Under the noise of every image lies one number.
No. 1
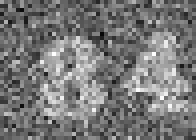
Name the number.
84
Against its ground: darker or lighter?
lighter
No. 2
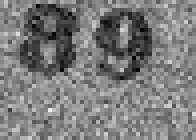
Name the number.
89
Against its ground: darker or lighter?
darker
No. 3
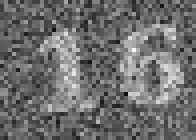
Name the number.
16
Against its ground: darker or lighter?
lighter
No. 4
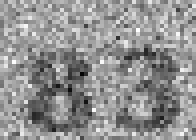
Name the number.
83
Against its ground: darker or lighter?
darker
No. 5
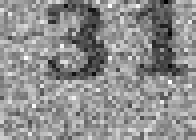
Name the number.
31
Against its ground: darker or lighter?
darker
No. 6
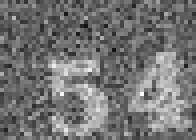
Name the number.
54
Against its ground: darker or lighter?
lighter
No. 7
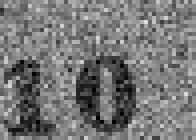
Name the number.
10
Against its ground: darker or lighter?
darker
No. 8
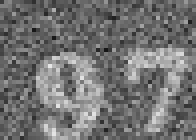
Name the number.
97
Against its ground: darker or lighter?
lighter
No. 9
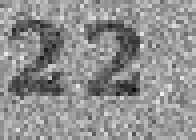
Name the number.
22
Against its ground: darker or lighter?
darker
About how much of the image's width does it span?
two thirds
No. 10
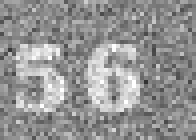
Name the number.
56
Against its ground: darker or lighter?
lighter
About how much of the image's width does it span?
two thirds
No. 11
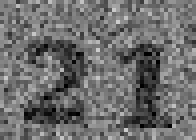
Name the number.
21
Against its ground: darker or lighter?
darker
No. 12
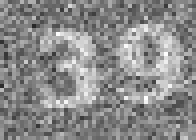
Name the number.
39
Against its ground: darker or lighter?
lighter
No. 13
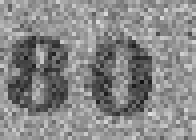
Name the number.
80
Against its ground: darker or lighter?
darker
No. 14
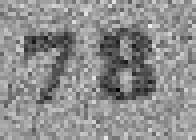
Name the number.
78
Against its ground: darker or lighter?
darker
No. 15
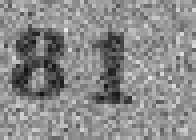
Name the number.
81
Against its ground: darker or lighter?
darker
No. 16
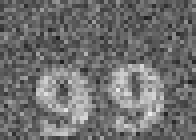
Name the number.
99
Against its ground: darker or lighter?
lighter
